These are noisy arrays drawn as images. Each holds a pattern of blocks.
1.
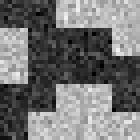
no symmetry
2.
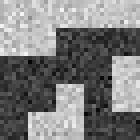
no symmetry
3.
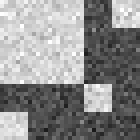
mirrored about the diagonal from the top left
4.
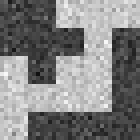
mirrored about the diagonal from the top left
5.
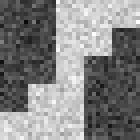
the same after a half turn
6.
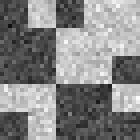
mirrored about the diagonal from the bottom left
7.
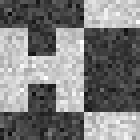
top and bottom mirror each other
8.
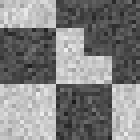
mirrored about the diagonal from the bottom left
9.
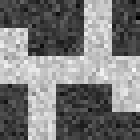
the same after a half turn
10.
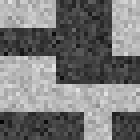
no symmetry
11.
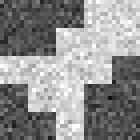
mirrored about the diagonal from the bottom left
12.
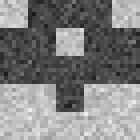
left and right mirror each other
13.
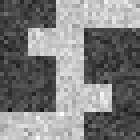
the same after a half turn
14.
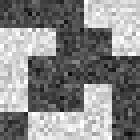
mirrored about the diagonal from the bottom left
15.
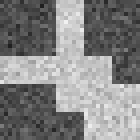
mirrored about the diagonal from the top left
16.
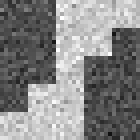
the same after a half turn
